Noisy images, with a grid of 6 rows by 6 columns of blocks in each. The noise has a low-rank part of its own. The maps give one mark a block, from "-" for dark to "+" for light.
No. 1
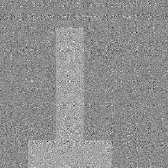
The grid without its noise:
------
--+---
--+---
--+---
--+---
-+++--
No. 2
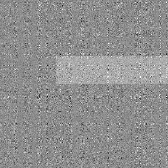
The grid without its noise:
------
------
--++++
------
------
------
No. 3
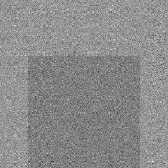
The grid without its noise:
++++++
++++++
+----+
+----+
+----+
+----+
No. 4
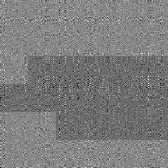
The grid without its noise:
++++++
++++++
+-----
------
++----
++++++
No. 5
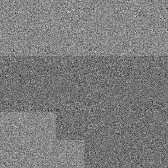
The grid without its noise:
++++++
++++++
------
------
++----
+++---
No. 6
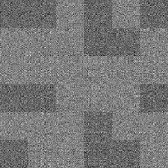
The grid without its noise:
--+-+-
+++--+
++++++
--+++-
+++-++
-++--+
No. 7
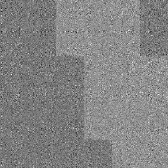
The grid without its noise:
--+++-
--+++-
---+++
---+++
---+++
----++
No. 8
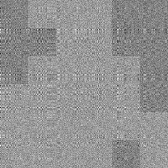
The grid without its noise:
-+++--
--++--
-++++-
+++++-
++++++
++++-+
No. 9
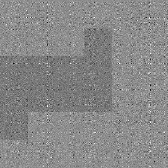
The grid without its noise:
++++++
+++-++
----++
----++
-+++++
++++++
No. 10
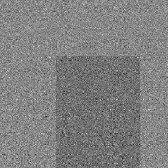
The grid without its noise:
++++++
++++++
++---+
++---+
++---+
++---+
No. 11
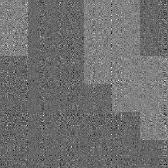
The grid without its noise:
+--++-
+--++-
---+++
----++
-----+
------
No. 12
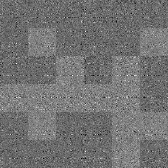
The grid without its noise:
------
-+---+
--+-+-
+++++-
-+--++
----+-
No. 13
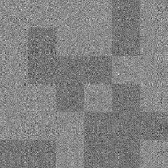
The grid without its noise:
++++-+
+-++-+
+---++
++-+-+
+++---
--+--+
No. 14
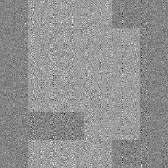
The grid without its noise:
-+++--
-++++-
-++++-
-++++-
---++-
-+++--
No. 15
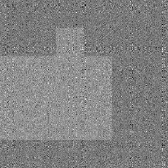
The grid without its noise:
------
--+---
++++--
++++--
++++--
------
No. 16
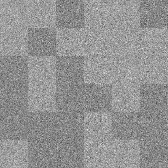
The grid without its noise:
++-++-
+-++++
-+-+++
-+--+-
---+--
+--++-
